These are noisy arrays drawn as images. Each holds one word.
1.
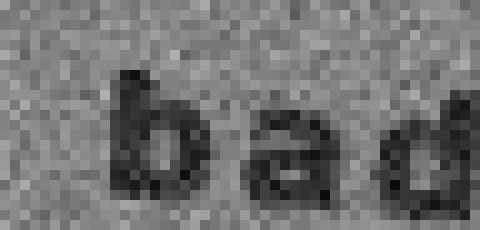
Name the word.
bad
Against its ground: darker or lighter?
darker
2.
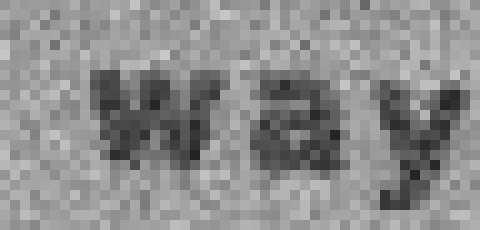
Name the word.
way
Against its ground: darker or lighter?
darker
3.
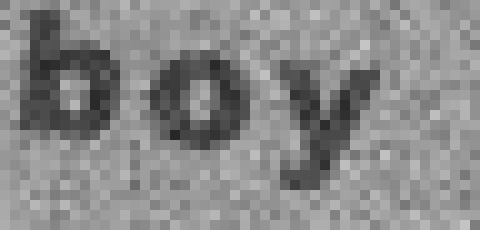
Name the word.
boy
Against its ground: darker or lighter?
darker
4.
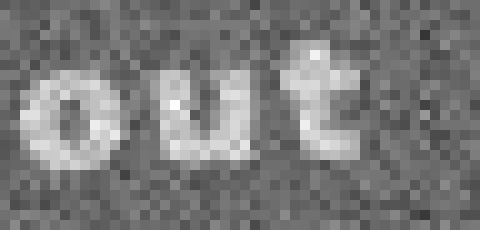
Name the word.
out
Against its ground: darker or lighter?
lighter
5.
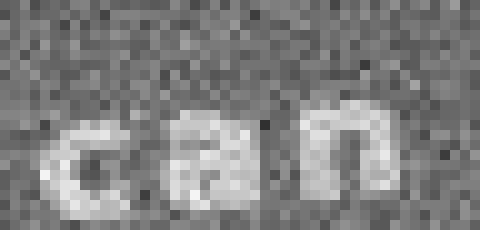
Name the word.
can
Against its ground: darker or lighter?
lighter
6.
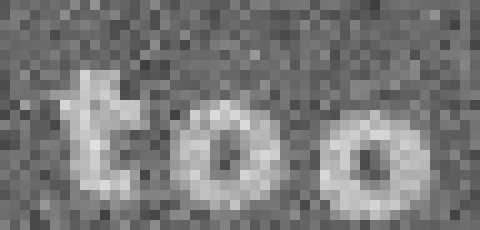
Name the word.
too
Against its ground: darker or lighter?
lighter
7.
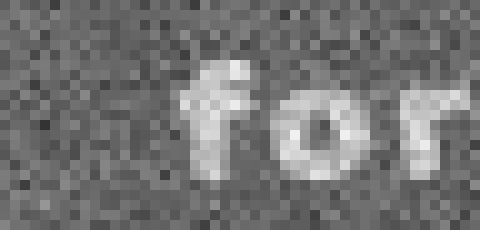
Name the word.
for
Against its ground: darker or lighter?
lighter
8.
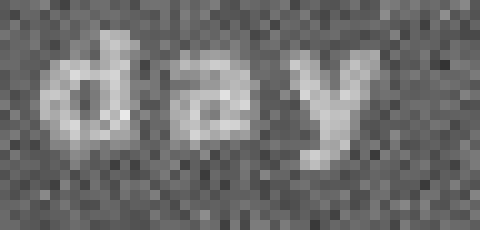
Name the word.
day
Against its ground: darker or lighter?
lighter
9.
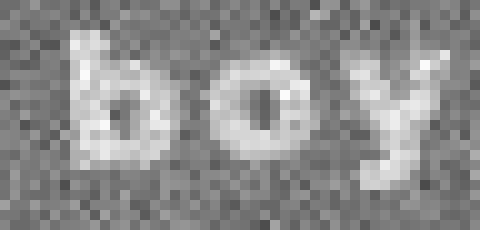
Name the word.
boy
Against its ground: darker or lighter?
lighter
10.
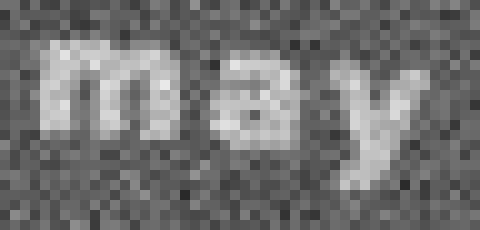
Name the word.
may
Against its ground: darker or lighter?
lighter
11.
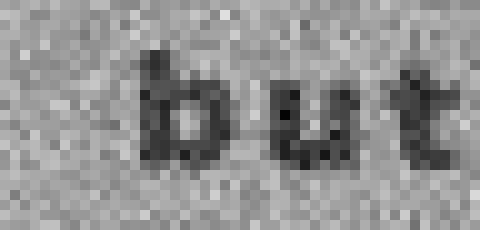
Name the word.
but
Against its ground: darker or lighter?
darker
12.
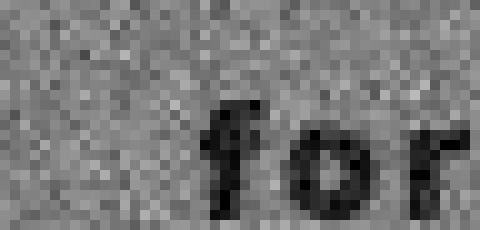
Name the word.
for
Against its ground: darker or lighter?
darker
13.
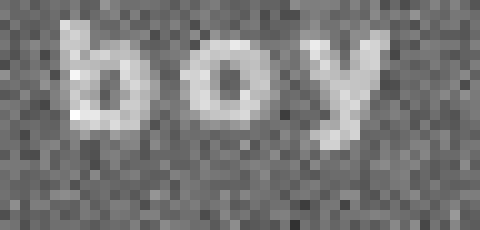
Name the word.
boy
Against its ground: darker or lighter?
lighter
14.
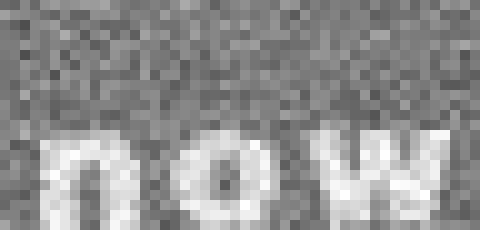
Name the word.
now
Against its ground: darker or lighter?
lighter
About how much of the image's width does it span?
nearly all
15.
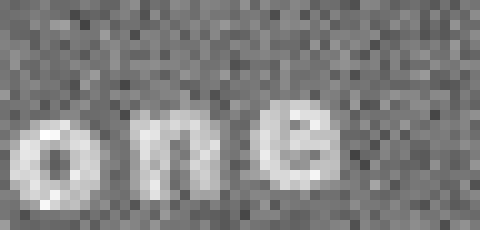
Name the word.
one
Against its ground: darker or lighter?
lighter
